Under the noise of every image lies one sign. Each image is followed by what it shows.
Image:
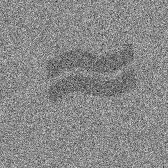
approximately sign
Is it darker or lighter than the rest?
darker
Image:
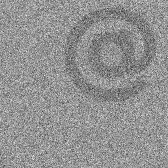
at sign
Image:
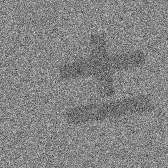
plus-minus sign
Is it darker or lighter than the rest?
darker
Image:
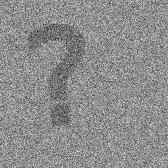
question mark
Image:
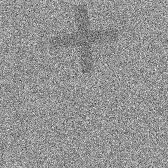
plus sign
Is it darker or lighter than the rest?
darker
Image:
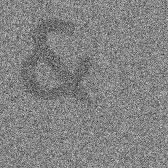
ampersand
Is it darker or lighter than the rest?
darker
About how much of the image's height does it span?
half
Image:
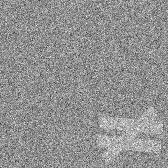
not-equal sign
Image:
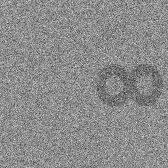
infinity sign
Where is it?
middle right
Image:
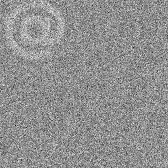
at sign
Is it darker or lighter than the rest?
lighter
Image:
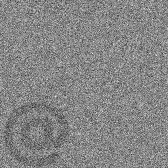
at sign
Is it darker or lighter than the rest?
darker
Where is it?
bottom left
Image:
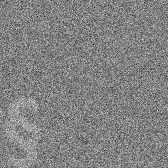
section sign
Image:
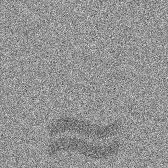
approximately sign
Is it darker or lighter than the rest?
darker
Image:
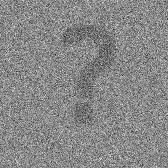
question mark
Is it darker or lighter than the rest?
darker
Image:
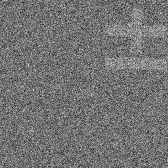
plus-minus sign
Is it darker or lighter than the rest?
lighter
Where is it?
top right
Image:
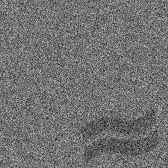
approximately sign
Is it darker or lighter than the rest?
darker
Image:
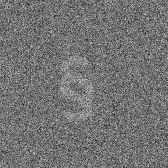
section sign
